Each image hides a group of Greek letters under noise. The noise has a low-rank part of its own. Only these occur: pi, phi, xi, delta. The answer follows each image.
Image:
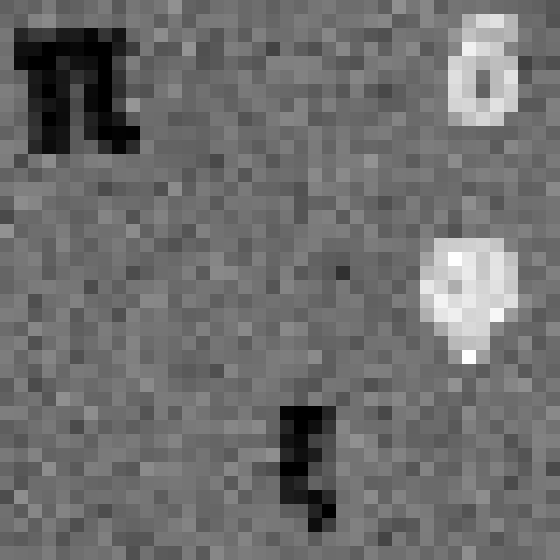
top left: dark pi; top right: light delta; middle right: light phi; bottom middle: dark xi
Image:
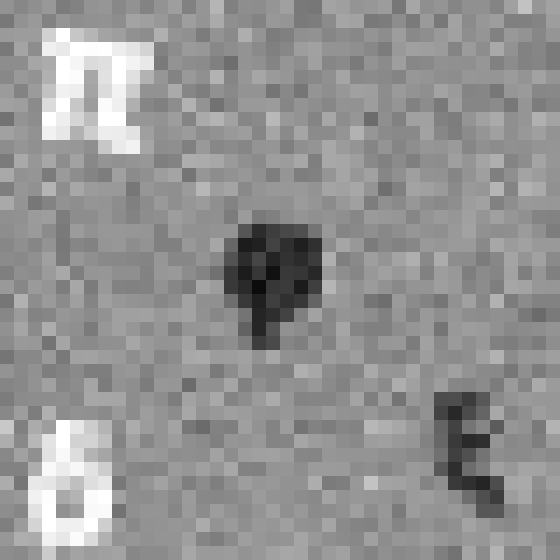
top left: light pi; centre: dark phi; bottom left: light delta; bottom right: dark xi
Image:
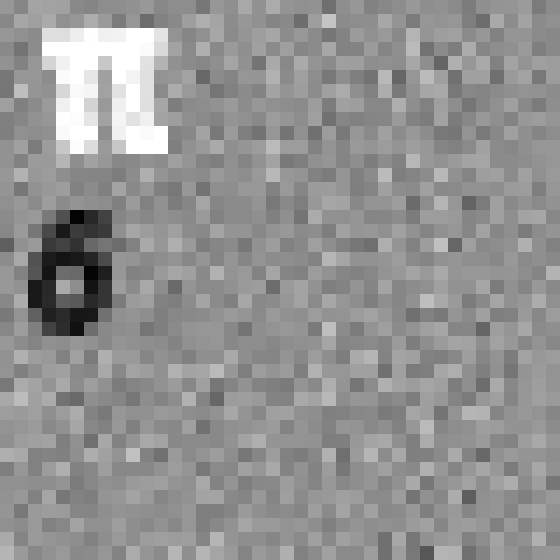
top left: light pi; middle left: dark delta
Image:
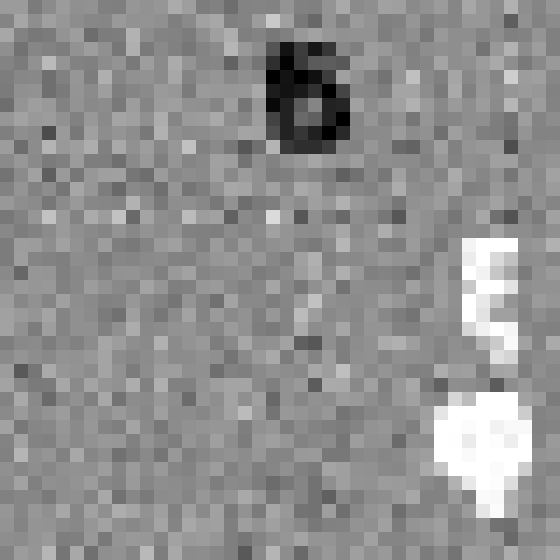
top middle: dark delta; middle right: light xi; bottom right: light phi
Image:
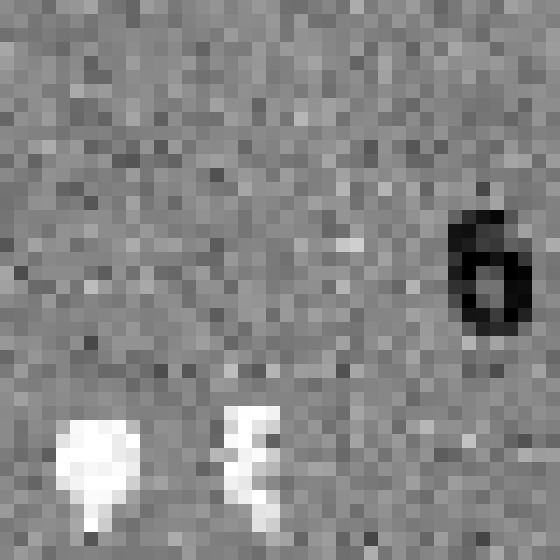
middle right: dark delta; bottom left: light phi; bottom middle: light xi
